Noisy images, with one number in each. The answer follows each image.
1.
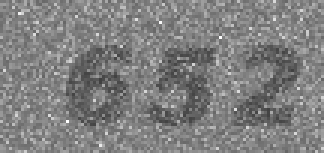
652
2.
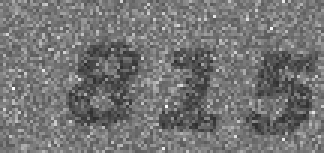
815
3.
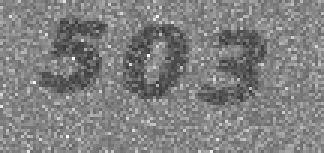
503
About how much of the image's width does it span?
two thirds
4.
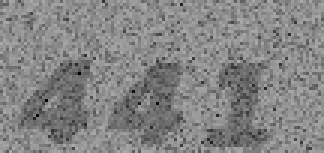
441
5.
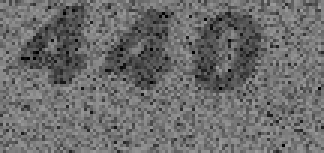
440
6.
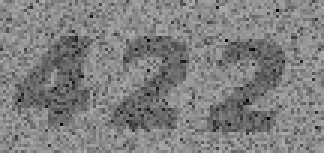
422
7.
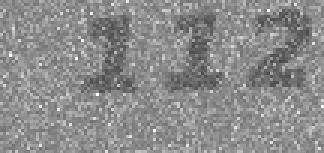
112
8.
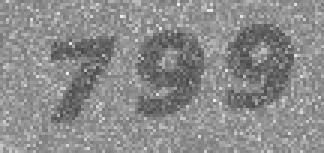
799
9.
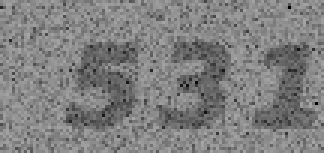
531
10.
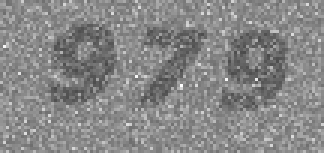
979
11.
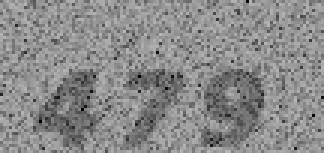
479
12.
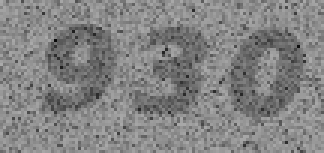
930
